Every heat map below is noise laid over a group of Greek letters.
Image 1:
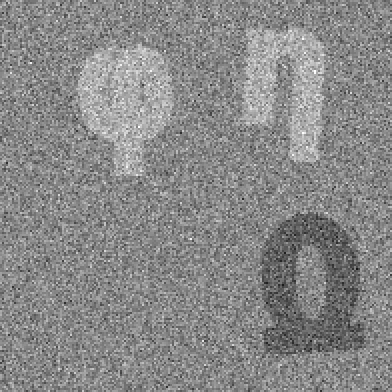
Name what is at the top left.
phi
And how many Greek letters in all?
3
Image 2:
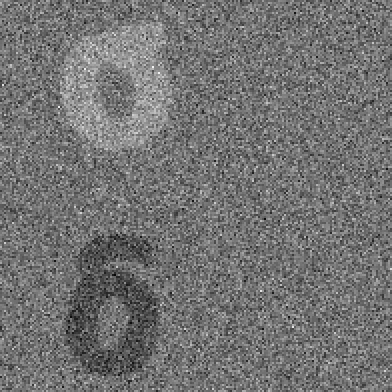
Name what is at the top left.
sigma
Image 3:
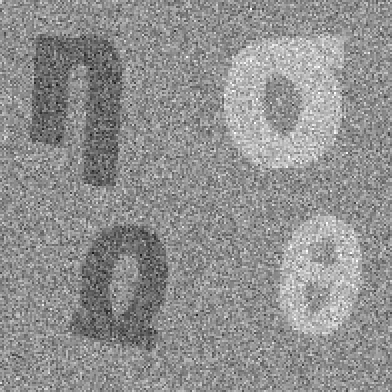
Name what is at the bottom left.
omega
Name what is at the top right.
sigma
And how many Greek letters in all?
4
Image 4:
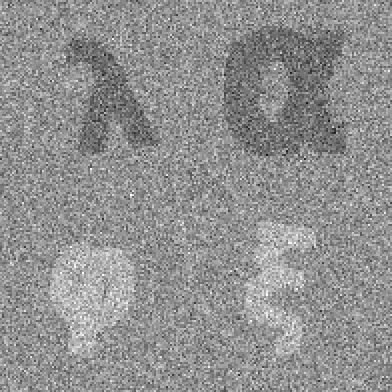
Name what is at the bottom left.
phi
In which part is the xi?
bottom right
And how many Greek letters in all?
4
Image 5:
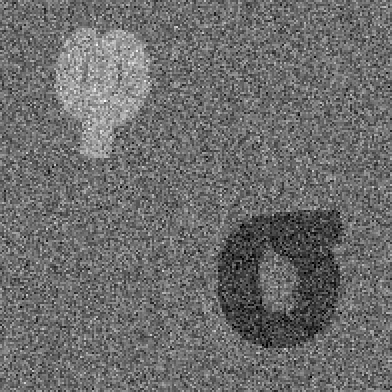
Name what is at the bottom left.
nothing
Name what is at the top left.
phi
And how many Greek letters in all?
2
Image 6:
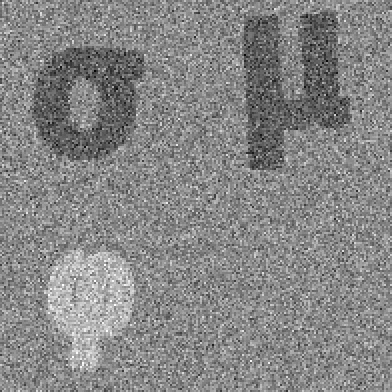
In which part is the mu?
top right
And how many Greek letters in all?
3
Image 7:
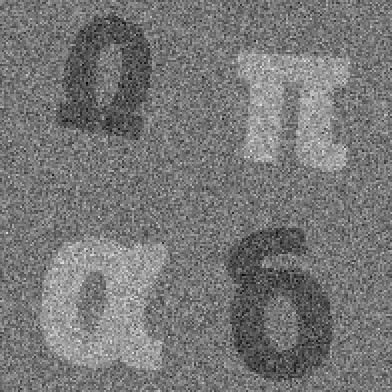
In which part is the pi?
top right
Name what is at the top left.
omega
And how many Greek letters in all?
4
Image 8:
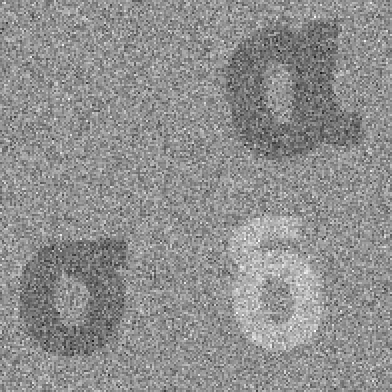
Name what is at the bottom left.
sigma
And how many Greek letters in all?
3
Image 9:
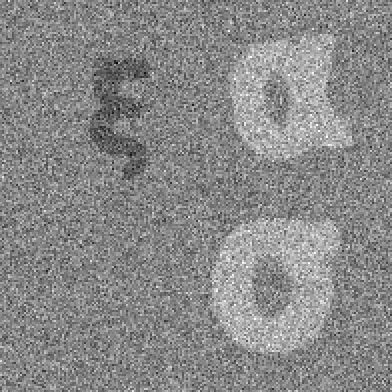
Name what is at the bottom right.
sigma
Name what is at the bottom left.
nothing
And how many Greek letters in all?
3
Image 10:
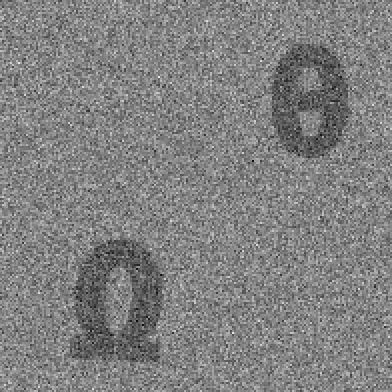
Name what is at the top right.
theta
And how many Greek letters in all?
2
